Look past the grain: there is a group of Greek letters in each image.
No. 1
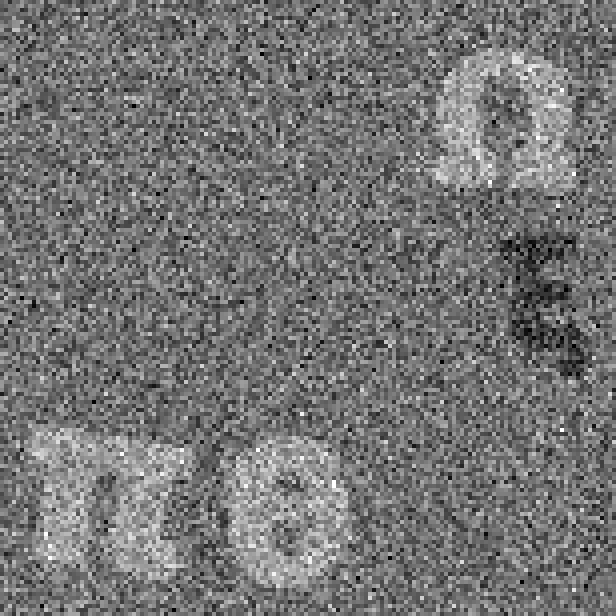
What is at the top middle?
nothing
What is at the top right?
omega
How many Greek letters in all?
4
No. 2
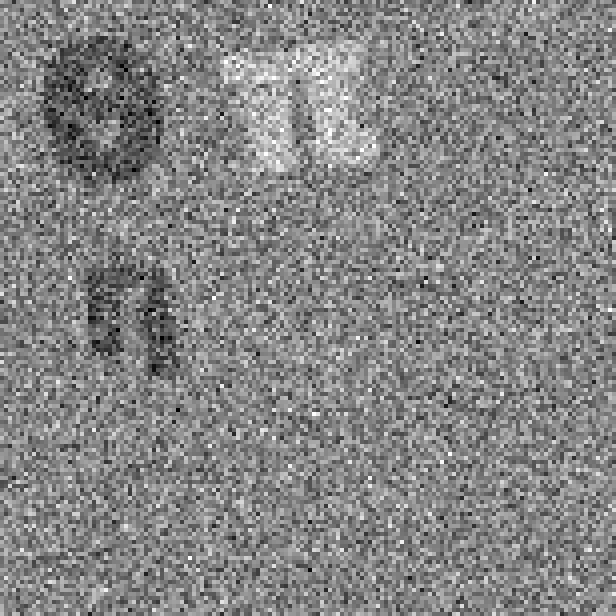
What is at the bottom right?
nothing
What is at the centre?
nothing
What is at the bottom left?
nothing
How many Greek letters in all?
3
